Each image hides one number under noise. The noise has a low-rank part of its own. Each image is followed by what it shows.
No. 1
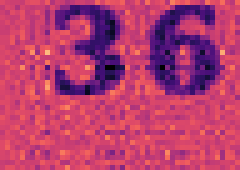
36
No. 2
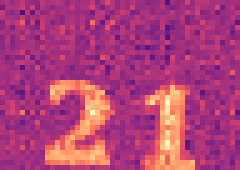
21
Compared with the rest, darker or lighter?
lighter
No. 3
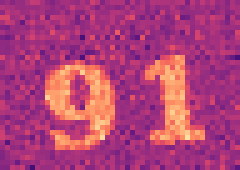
91
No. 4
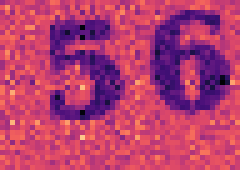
56
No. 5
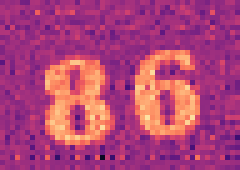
86
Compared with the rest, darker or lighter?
lighter
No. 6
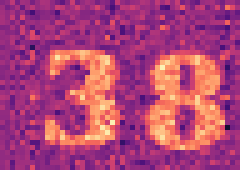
38
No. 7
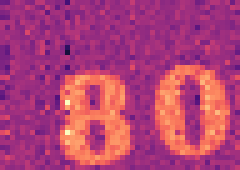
80
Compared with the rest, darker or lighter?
lighter
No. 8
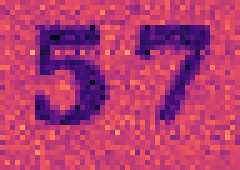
57
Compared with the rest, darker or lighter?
darker
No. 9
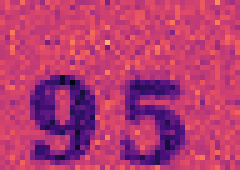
95
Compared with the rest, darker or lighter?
darker
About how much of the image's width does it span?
two thirds
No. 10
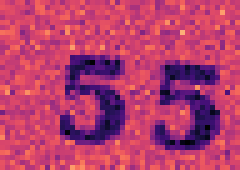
55
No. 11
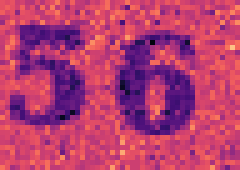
56
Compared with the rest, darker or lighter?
darker
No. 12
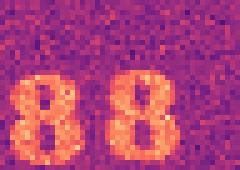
88
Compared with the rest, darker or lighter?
lighter
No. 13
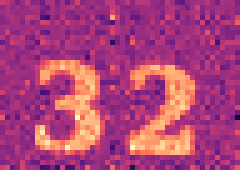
32
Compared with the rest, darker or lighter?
lighter
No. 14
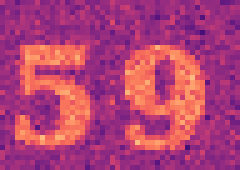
59
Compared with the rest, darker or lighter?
lighter
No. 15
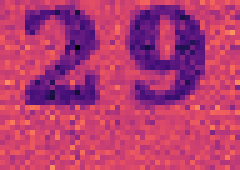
29
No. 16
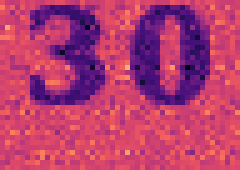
30
